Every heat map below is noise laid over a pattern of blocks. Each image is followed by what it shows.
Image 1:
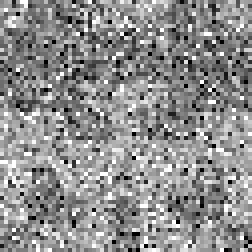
left and right mirror each other
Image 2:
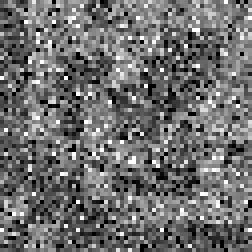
mirrored about the diagonal from the bottom left
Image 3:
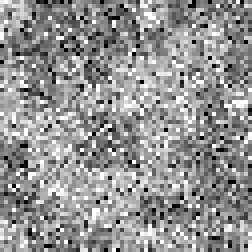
mirrored about the diagonal from the bottom left
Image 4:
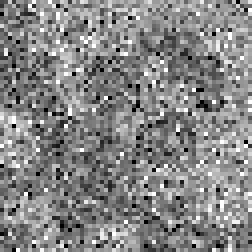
mirrored about the diagonal from the bottom left
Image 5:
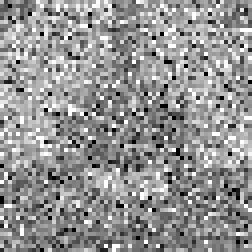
left and right mirror each other
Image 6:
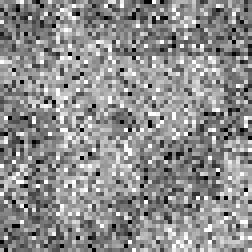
mirrored about the diagonal from the top left
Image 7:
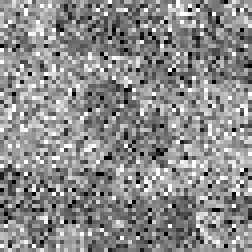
the same after a half turn
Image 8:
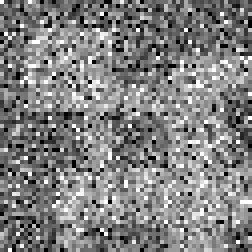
mirrored about the diagonal from the top left
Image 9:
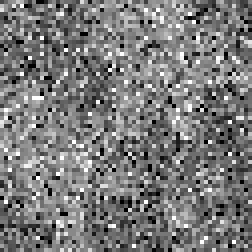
mirrored about the diagonal from the top left
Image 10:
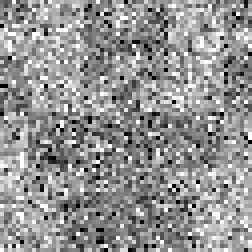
left and right mirror each other
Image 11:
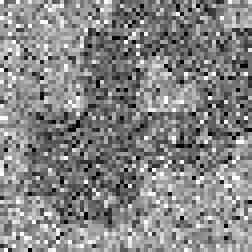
mirrored about the diagonal from the bottom left
